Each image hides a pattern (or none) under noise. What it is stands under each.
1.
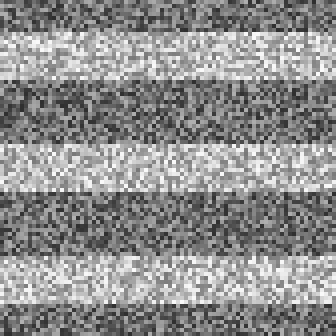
horizontal stripes
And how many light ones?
3
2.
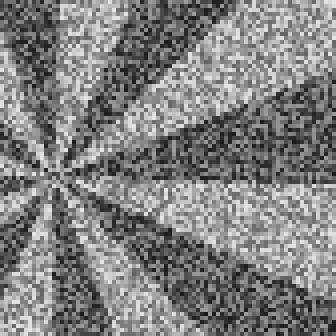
spokes from one point
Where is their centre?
middle left
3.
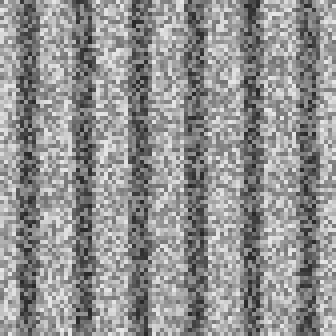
vertical stripes
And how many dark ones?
6
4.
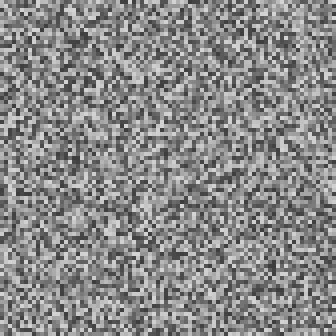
only noise
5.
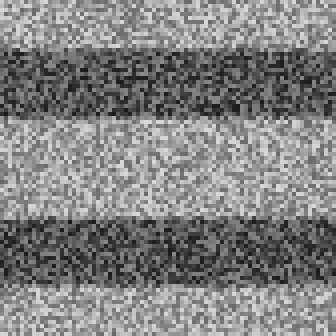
horizontal stripes
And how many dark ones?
2
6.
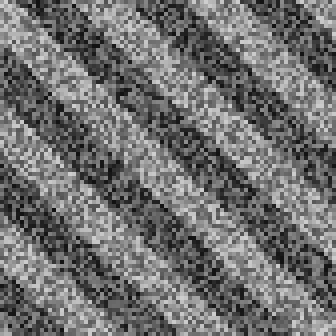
diagonal stripes
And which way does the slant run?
top left to bottom right
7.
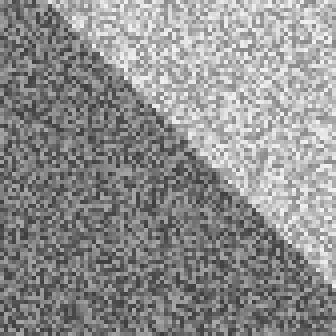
a sharp edge
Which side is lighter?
top right
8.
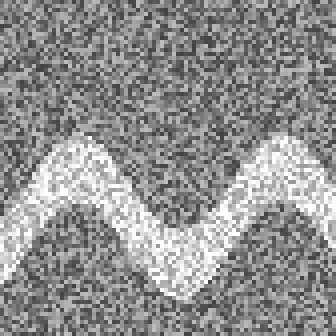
a wavy band
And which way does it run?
left to right
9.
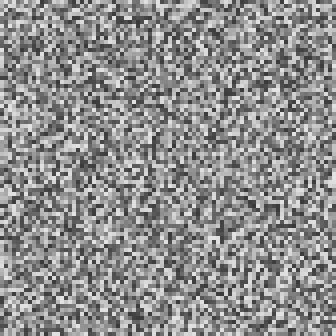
only noise
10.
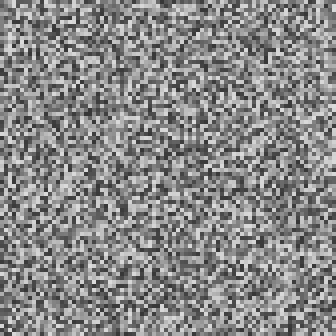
only noise
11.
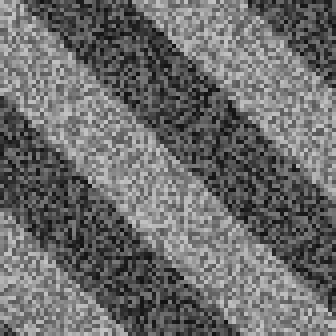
diagonal stripes
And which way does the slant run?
top left to bottom right
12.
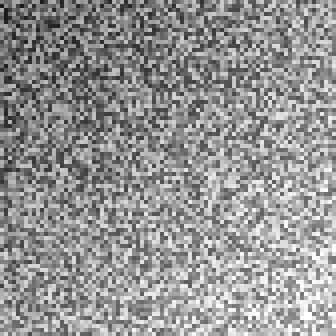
a smooth slope
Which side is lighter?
bottom right
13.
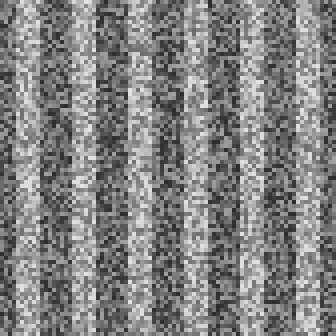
vertical stripes
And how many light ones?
6
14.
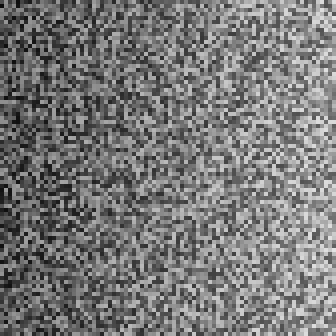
a smooth slope
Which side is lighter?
right
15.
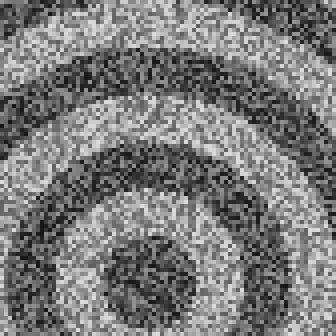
rings round one point
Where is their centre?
bottom middle
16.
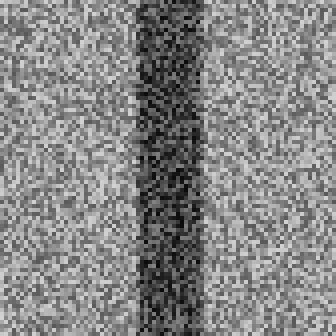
one vertical stripe
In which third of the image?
middle
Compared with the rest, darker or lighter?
darker
